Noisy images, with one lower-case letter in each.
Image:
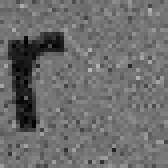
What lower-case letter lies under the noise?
r
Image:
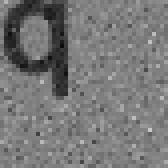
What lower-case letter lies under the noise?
q
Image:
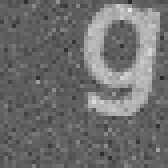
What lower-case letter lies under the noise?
g
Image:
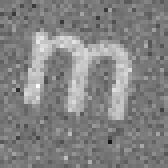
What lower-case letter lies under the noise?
m
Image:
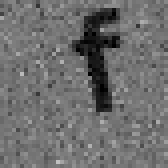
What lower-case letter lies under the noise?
f
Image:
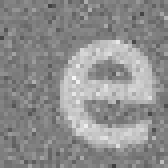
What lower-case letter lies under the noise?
e
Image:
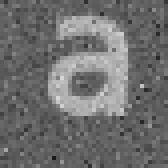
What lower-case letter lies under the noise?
a
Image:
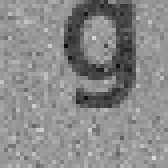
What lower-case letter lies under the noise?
g
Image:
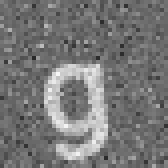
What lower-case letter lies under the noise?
g
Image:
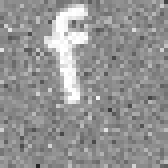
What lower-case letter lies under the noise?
f
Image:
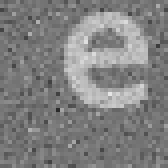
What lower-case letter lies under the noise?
e
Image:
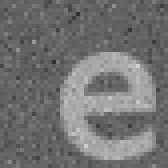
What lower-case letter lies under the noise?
e
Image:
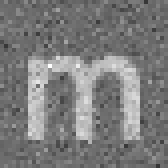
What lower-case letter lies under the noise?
m
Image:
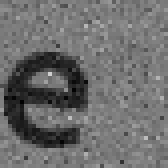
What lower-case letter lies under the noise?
e
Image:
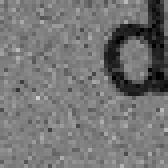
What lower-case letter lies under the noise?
d
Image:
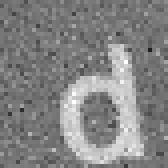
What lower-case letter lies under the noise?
d
